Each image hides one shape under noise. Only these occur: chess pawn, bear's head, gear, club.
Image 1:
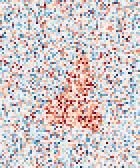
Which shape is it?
chess pawn
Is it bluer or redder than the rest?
redder
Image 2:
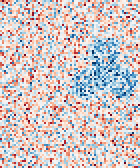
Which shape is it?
club
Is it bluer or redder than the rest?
bluer
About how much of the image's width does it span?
half
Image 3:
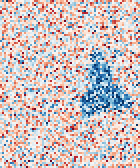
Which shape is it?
chess pawn
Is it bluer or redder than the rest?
bluer
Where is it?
middle right
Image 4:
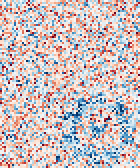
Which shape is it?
gear
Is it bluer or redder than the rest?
bluer
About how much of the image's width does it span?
half
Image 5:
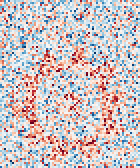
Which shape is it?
gear
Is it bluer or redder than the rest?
redder
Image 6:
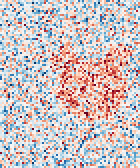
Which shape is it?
bear's head
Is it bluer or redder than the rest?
redder
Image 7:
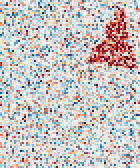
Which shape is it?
chess pawn
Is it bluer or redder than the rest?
redder
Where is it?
top right
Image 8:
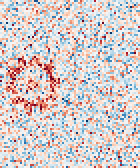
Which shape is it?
gear
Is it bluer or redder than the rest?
redder
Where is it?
middle left
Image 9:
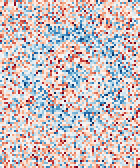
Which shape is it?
gear
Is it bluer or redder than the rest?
bluer
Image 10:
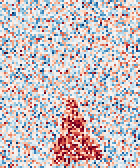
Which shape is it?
chess pawn
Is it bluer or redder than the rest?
redder
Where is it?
bottom middle
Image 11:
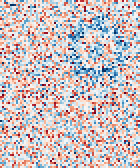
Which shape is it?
gear
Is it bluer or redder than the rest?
bluer
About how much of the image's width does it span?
half
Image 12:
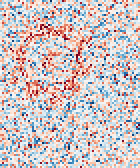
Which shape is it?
gear
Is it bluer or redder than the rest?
redder
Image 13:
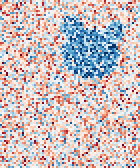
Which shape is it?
bear's head
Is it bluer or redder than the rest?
bluer
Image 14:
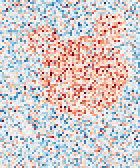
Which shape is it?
bear's head
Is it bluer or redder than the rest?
redder
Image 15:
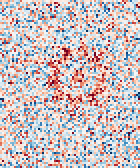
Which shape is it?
gear
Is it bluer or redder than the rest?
redder
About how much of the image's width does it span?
half
